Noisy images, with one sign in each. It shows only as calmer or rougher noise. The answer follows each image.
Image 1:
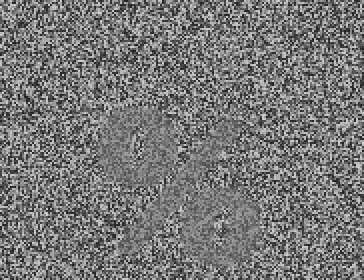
calm percent sign
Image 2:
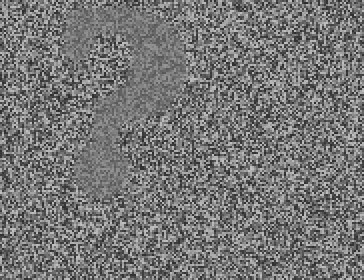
calm question mark
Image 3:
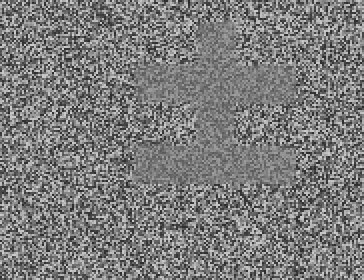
calm plus-minus sign
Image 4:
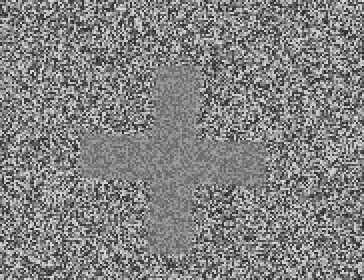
calm plus sign
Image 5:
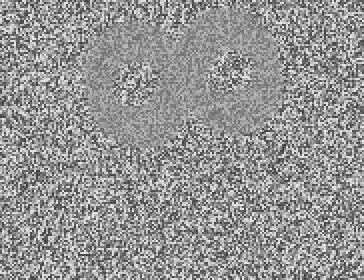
calm infinity sign
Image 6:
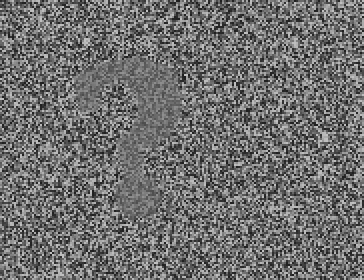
calm question mark
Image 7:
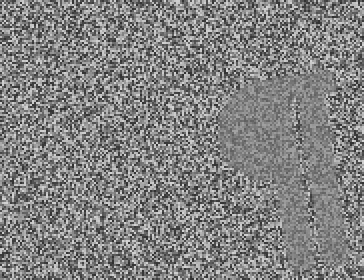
calm pilcrow
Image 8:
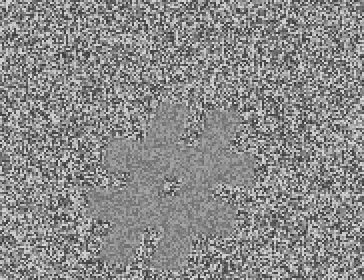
calm hash sign
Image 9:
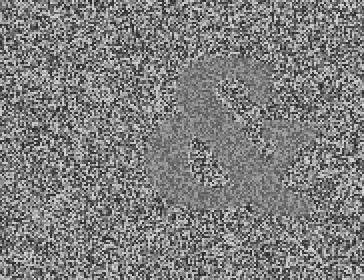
calm ampersand
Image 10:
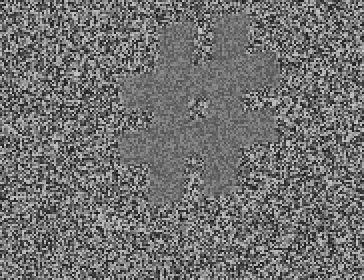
calm hash sign
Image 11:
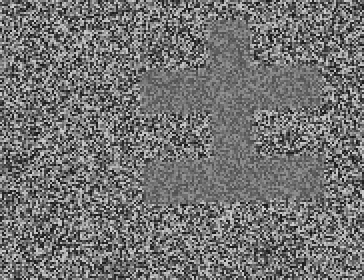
calm plus-minus sign
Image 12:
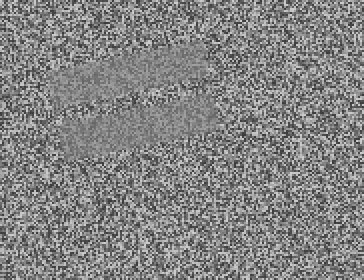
calm equals sign
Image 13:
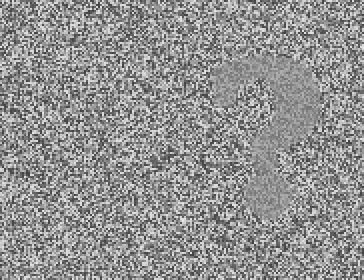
calm question mark
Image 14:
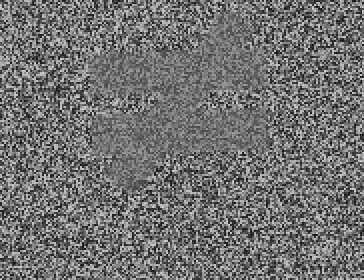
calm not-equal sign
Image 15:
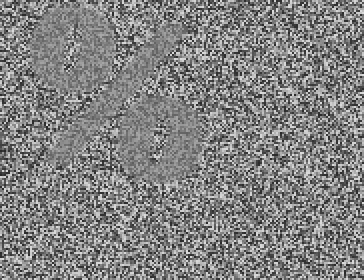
calm percent sign
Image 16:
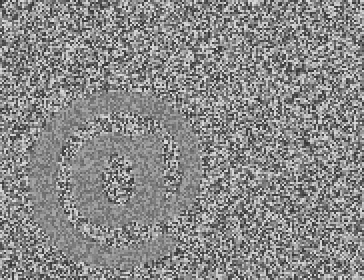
calm at sign
